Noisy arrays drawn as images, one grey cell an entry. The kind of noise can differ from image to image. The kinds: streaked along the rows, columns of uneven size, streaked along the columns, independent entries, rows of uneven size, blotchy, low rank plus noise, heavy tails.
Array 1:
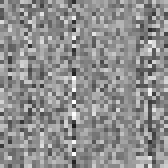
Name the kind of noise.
columns of uneven size
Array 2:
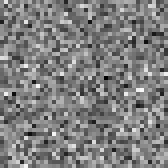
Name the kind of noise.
independent entries
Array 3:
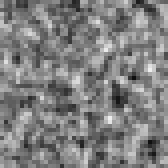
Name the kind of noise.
blotchy
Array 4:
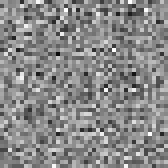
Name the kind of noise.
low rank plus noise
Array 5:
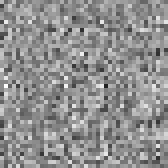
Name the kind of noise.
low rank plus noise
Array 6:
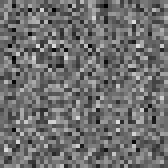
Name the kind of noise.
low rank plus noise
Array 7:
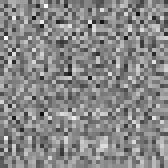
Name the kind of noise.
low rank plus noise
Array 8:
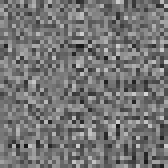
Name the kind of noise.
low rank plus noise
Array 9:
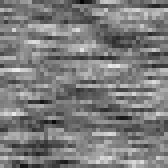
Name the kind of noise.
streaked along the rows
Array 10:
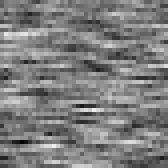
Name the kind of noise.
streaked along the rows
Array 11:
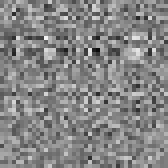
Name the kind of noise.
low rank plus noise
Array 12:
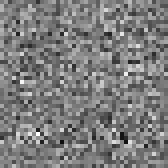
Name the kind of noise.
low rank plus noise
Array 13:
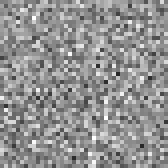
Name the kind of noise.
independent entries
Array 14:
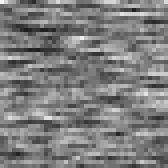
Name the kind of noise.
streaked along the rows
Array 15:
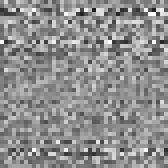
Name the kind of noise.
rows of uneven size
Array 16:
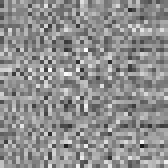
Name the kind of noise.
low rank plus noise
